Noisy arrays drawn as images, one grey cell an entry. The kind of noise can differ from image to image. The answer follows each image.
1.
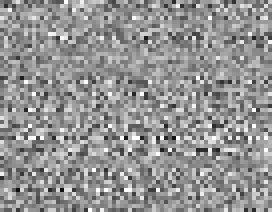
rows of uneven size
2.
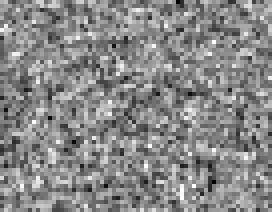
blotchy
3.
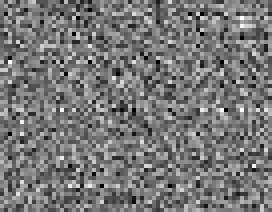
low rank plus noise
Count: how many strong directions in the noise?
two
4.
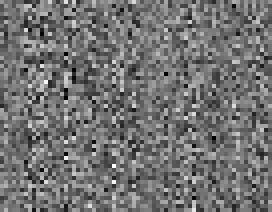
columns of uneven size
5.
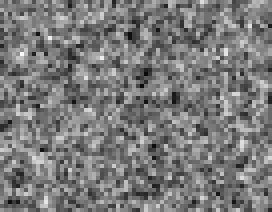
blotchy
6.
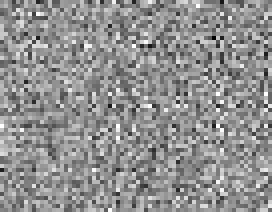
low rank plus noise
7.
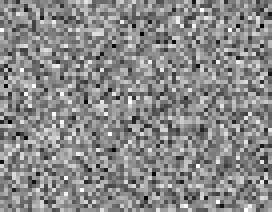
independent entries
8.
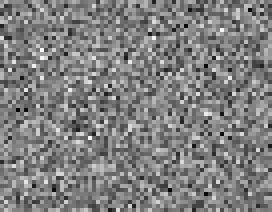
independent entries
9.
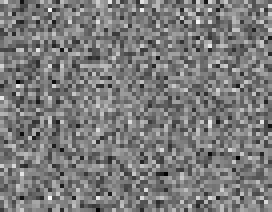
low rank plus noise
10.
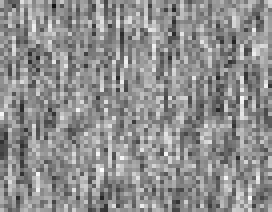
streaked along the columns
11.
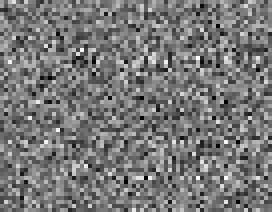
low rank plus noise
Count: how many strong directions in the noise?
one
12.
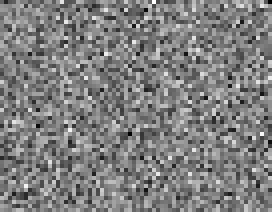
independent entries
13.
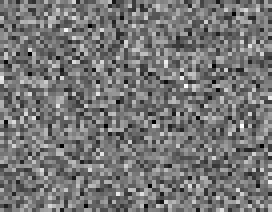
independent entries
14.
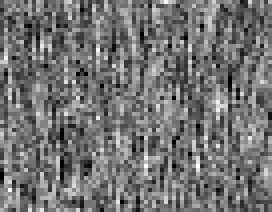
streaked along the columns
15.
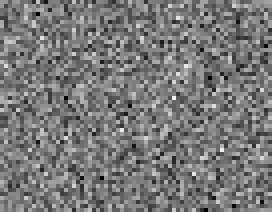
independent entries
